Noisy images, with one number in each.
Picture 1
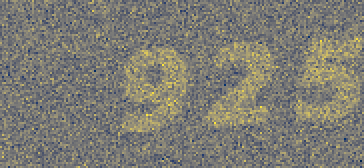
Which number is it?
925
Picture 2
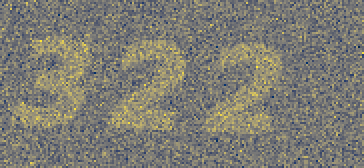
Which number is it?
322
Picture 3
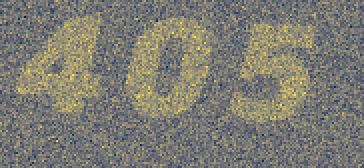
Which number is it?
405
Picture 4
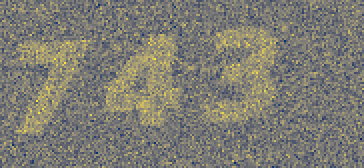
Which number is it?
743
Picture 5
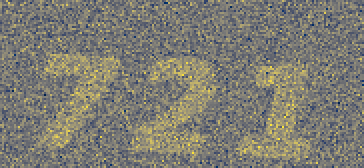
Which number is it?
721
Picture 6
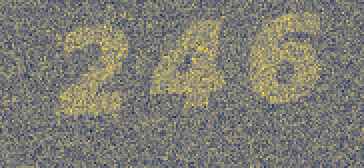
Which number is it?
246
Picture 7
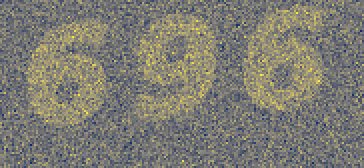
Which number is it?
696
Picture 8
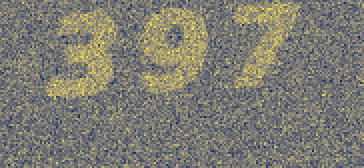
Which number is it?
397
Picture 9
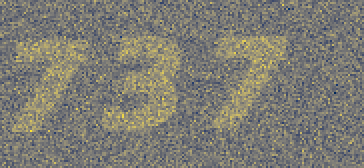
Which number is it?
737
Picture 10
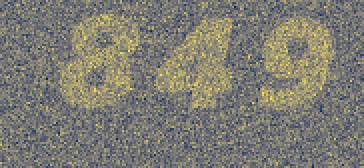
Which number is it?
849
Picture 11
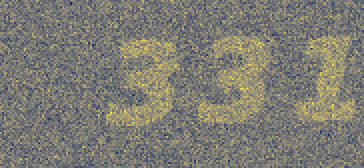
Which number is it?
331
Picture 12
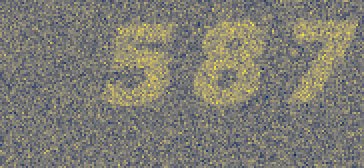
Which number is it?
587
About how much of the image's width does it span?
two thirds
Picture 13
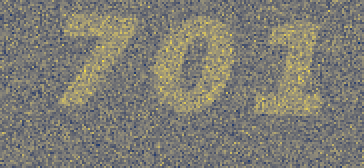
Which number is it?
701
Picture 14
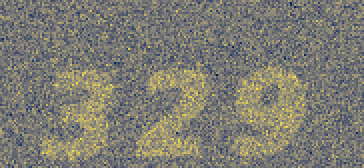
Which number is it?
329
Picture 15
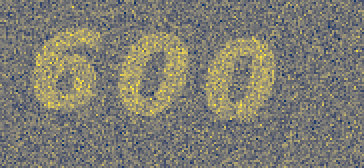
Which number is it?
600
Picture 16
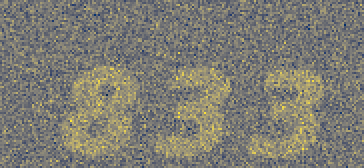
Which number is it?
833
